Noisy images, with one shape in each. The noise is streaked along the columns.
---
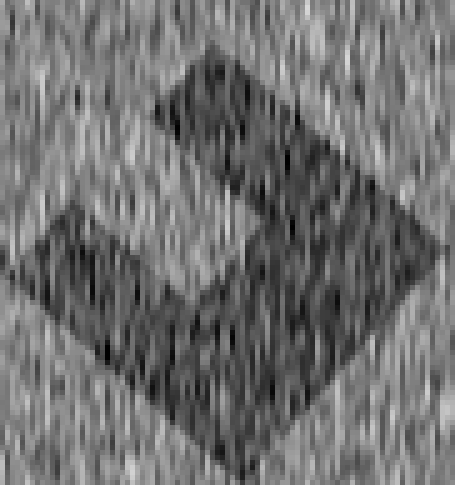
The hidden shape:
square with a notch
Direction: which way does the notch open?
up and left
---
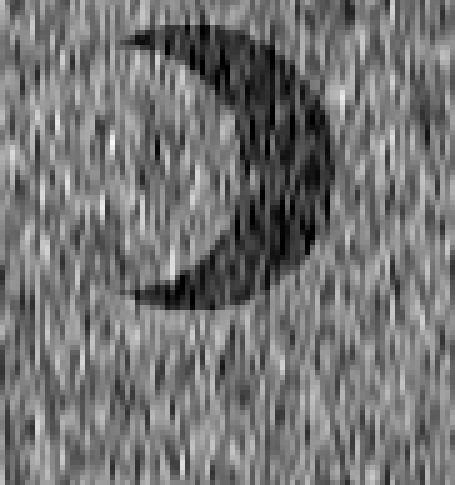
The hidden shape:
crescent
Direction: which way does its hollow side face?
left
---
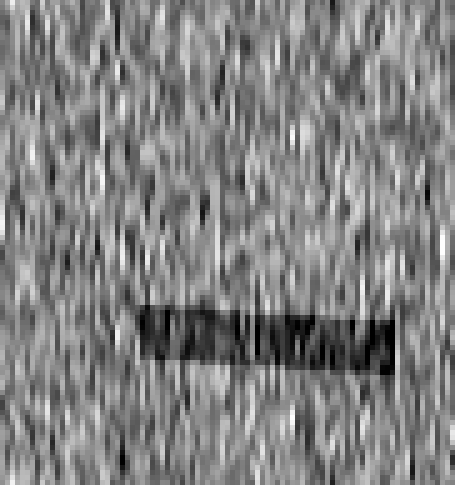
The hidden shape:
bar
